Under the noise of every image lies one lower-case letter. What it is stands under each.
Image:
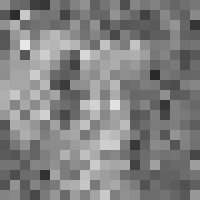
q
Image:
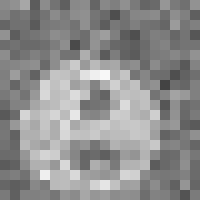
e
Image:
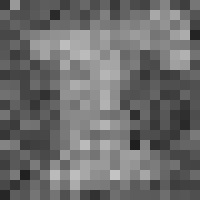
r
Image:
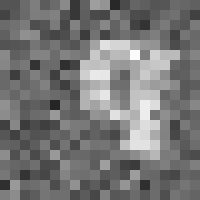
q
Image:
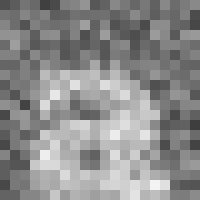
a
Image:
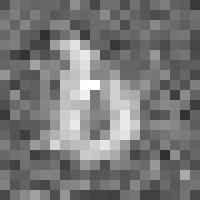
b
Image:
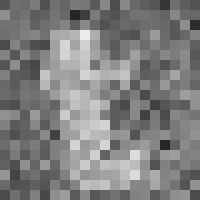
t
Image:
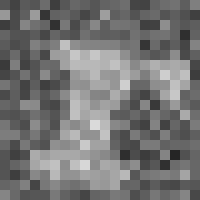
r
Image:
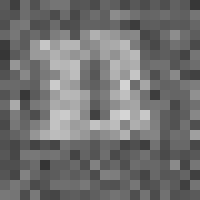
n
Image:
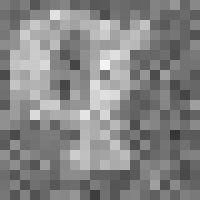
q
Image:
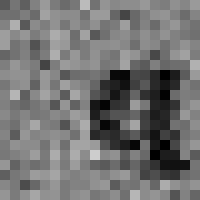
q
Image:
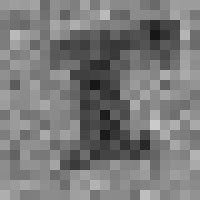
r
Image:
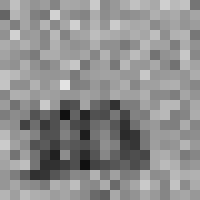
m
